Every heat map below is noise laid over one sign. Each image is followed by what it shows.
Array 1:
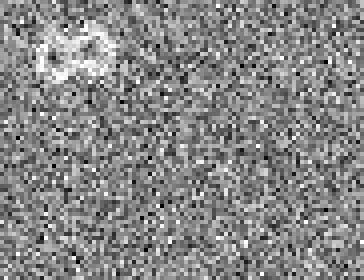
infinity sign
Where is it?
top left
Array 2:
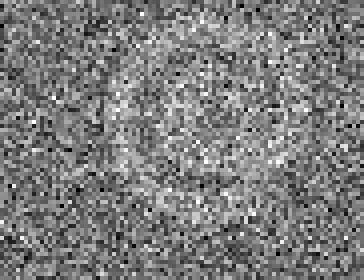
at sign
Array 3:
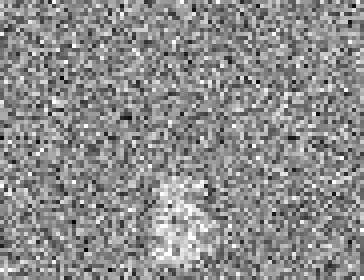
section sign
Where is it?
bottom middle
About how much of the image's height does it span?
a third
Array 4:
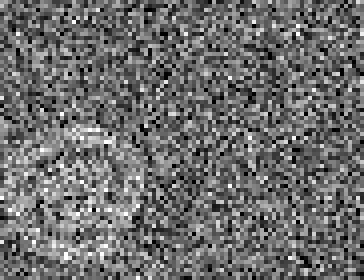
at sign
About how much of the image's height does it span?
half
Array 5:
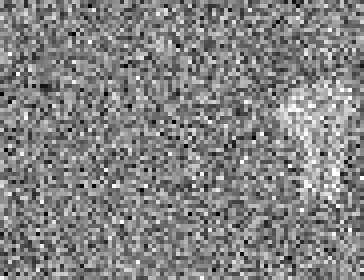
pilcrow
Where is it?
middle right
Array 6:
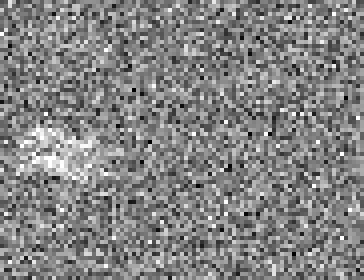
approximately sign
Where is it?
middle left
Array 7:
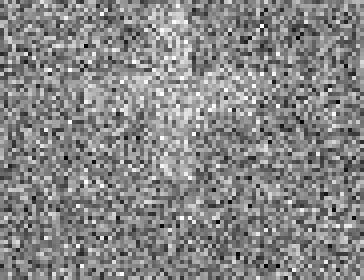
plus sign
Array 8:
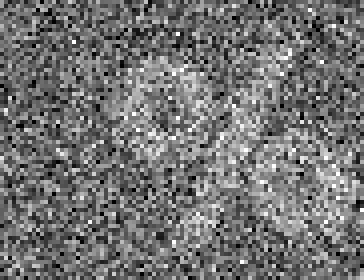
percent sign
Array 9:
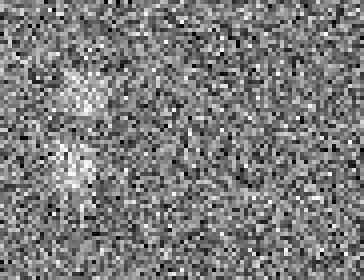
colon
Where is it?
middle left
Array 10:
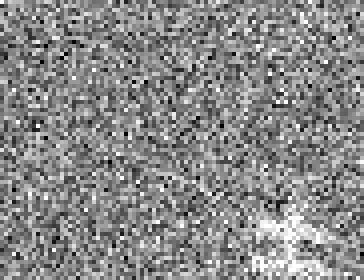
plus-minus sign
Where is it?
bottom right
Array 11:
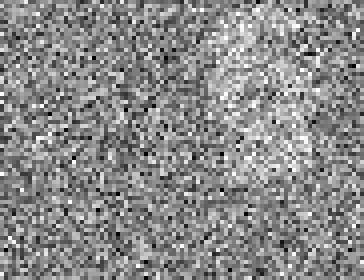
section sign
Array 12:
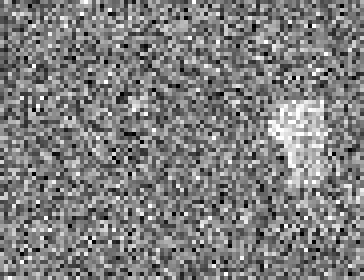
pilcrow
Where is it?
middle right
